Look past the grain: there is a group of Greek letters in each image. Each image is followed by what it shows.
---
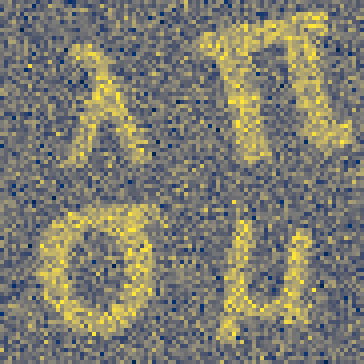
top left: lambda; top right: pi; bottom left: sigma; bottom right: mu
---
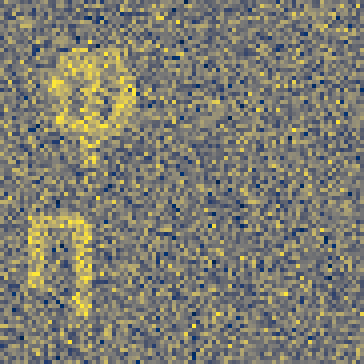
top left: phi; bottom left: eta
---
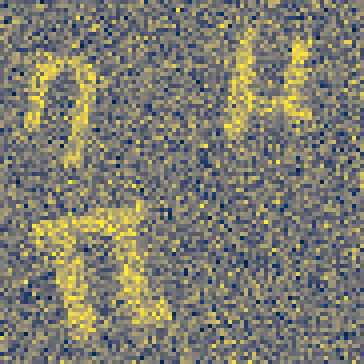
top left: eta; top right: mu; bottom left: pi
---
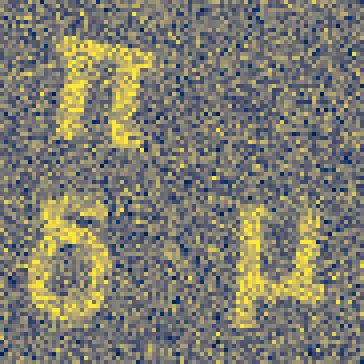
top left: pi; bottom left: delta; bottom right: mu
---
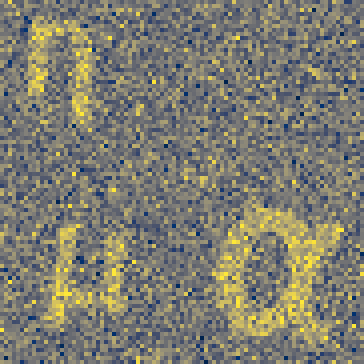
top left: eta; bottom left: mu; bottom right: alpha
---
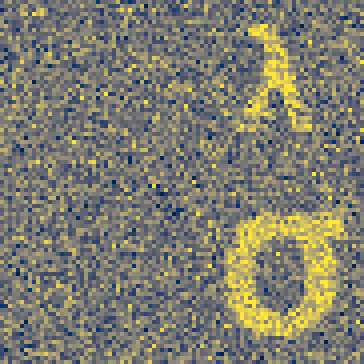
top right: lambda; bottom right: sigma
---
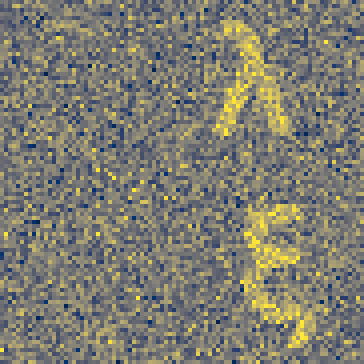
top right: lambda; bottom right: xi
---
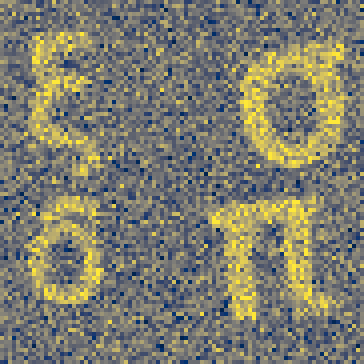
top left: xi; top right: sigma; bottom left: delta; bottom right: pi
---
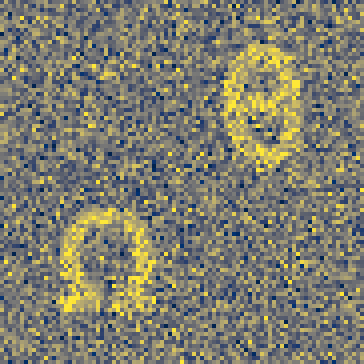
top right: theta; bottom left: omega
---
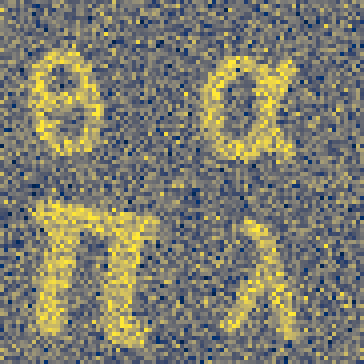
top left: theta; top right: alpha; bottom left: pi; bottom right: lambda
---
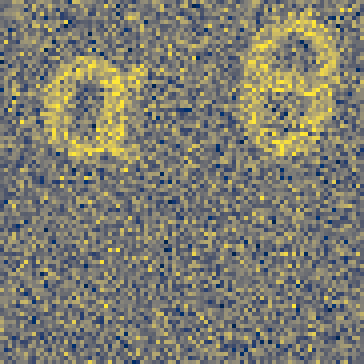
top left: alpha; top right: theta
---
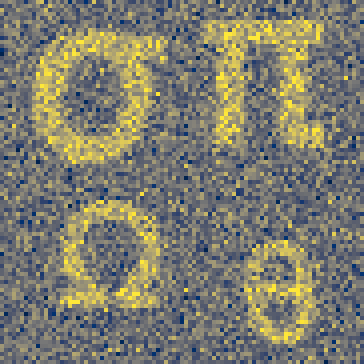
top left: sigma; top right: pi; bottom left: omega; bottom right: theta
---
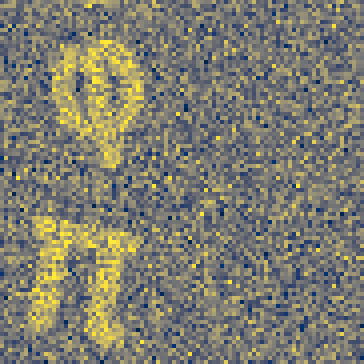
top left: phi; bottom left: pi
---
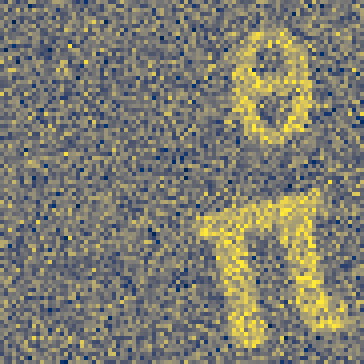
top right: theta; bottom right: pi
